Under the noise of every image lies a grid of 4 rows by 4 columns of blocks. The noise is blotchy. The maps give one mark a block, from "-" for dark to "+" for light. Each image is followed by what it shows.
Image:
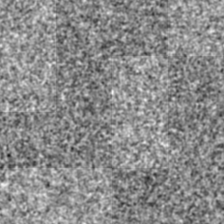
+ - - +
+ - + -
- - + -
+ + - -
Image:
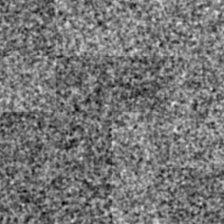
- + + +
+ - - +
- - + +
- - + -
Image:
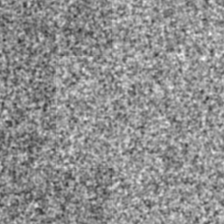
- - + +
- + + +
- + + +
- - + +
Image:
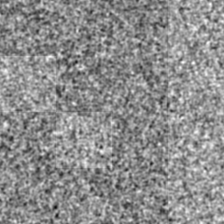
- - - +
+ - - +
- + - +
- - - +
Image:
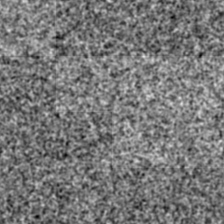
+ - - -
- + + +
- - + +
- - - -
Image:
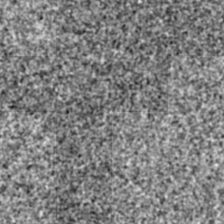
+ - - -
- - - +
+ - + +
+ - + +
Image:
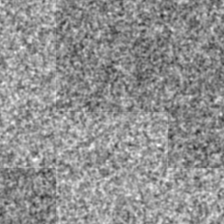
+ - - -
+ - - -
+ + + -
- + + +
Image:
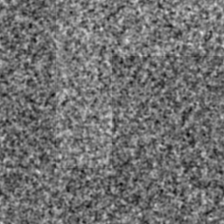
- + + +
- + - -
- + - -
- - - -
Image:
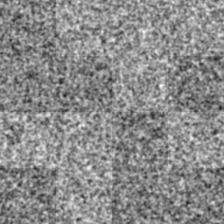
- + + +
- - + -
+ + - +
- + - -
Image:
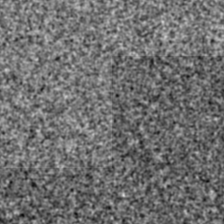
+ + + +
+ + - -
+ + - -
- - - -
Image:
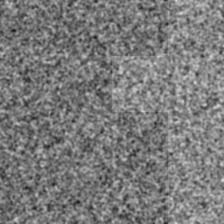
- - - +
- - + +
- - - +
- - - +
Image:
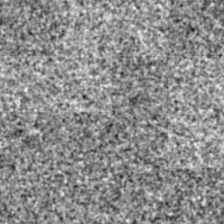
- + + -
+ + - +
- - - +
- - - -
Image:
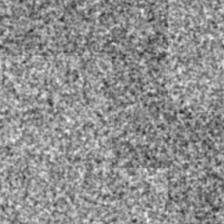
- - - +
+ + - +
+ + - -
+ + + -
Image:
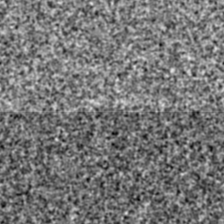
+ + + +
+ + + +
- - - -
- - - -
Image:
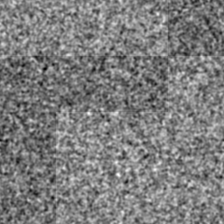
+ + + -
- - - +
- + + +
- + + +
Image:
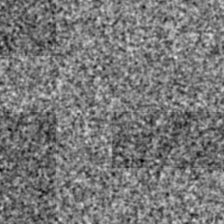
- + + +
+ + + +
- + - -
- + + +
